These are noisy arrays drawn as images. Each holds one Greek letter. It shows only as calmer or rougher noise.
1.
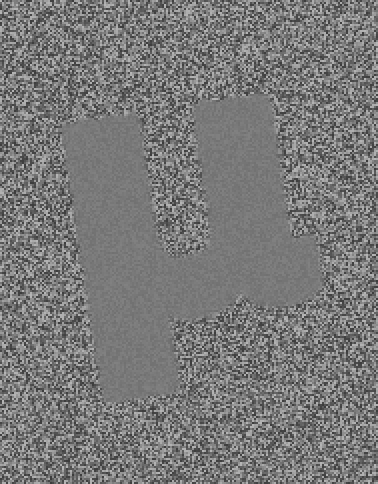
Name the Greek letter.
mu
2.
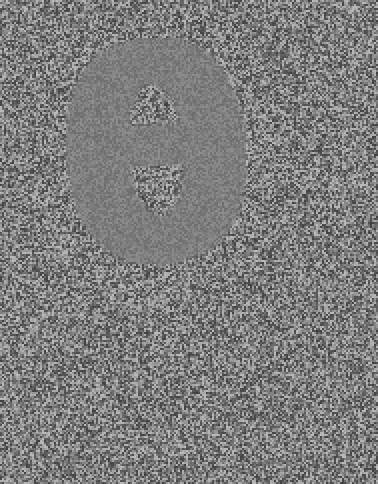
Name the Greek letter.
theta
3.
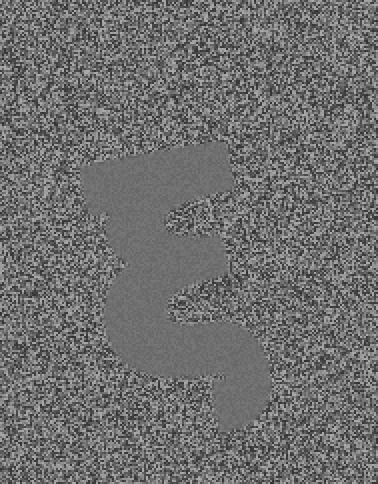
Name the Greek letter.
xi
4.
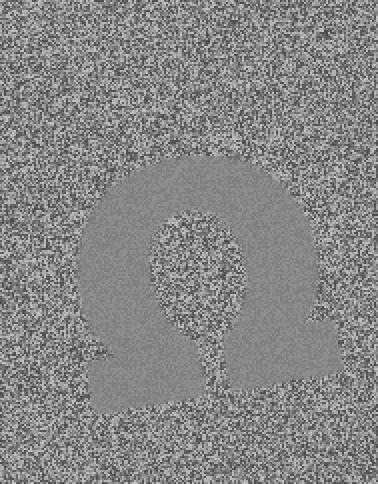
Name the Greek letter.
omega
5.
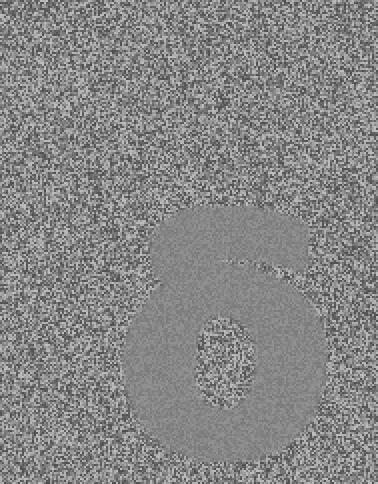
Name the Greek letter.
delta
